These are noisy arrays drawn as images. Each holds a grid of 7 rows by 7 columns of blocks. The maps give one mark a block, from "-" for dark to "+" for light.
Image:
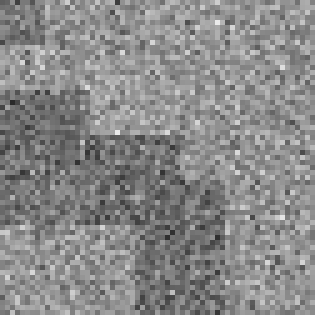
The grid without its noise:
- + + + + + +
+ + + + + + +
- - + + + + +
- - - - + + +
- - - - - + +
+ + + - - + +
+ + + - - + +
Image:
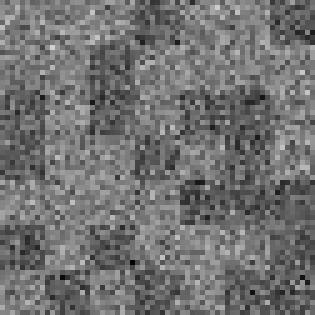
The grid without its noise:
+ + + - + + -
+ + - + + + +
- + - + - - +
- + + - + - +
+ + + + - - -
- + - + + + -
+ - + - + - -
